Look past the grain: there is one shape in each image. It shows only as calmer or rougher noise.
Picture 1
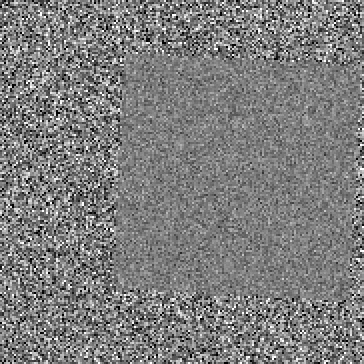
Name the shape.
square
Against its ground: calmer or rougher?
calmer
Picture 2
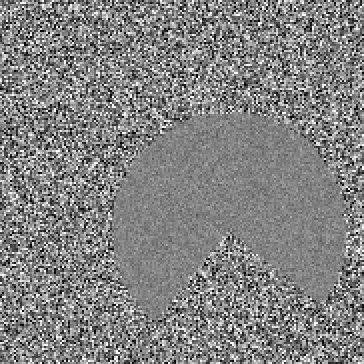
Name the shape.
disc with a wedge cut out
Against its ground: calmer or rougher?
calmer
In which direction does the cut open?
down
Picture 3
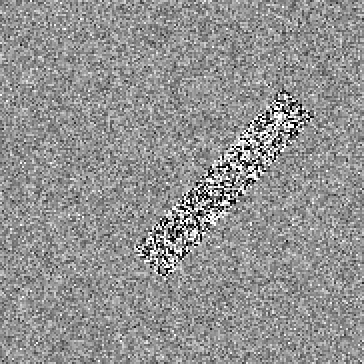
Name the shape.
bar
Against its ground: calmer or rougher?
rougher
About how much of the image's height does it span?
half
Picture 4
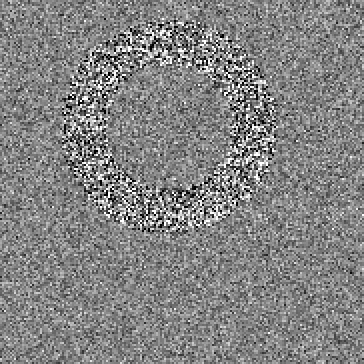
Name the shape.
ring
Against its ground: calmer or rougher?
rougher
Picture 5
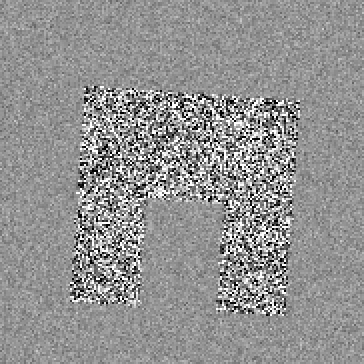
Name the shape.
square with a notch
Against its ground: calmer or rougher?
rougher
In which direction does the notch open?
down
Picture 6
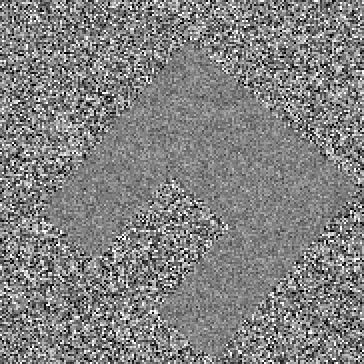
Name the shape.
square with a notch
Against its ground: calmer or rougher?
calmer
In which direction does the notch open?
down and left
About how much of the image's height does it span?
nearly all
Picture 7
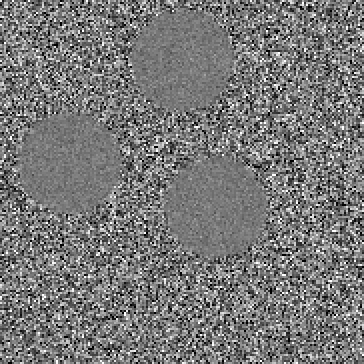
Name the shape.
three dots
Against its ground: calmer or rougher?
calmer
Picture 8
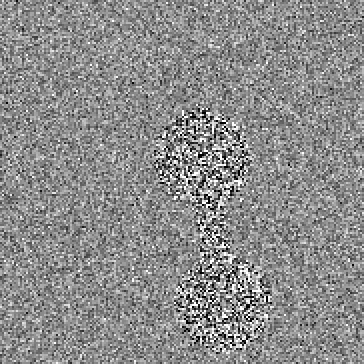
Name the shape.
dumbbell
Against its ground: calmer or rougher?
rougher
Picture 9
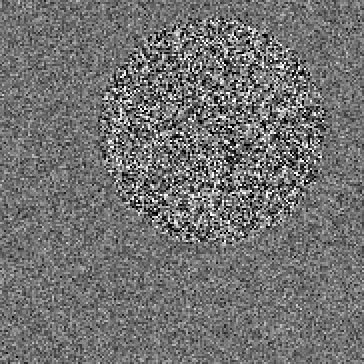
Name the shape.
disc
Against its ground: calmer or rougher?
rougher
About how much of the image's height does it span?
two thirds
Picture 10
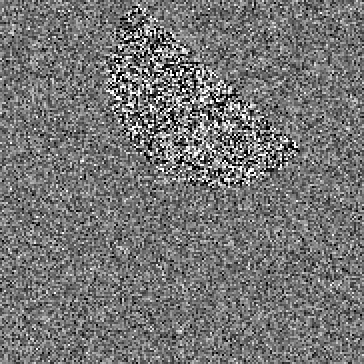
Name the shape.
half disc
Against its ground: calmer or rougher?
rougher
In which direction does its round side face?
down and left
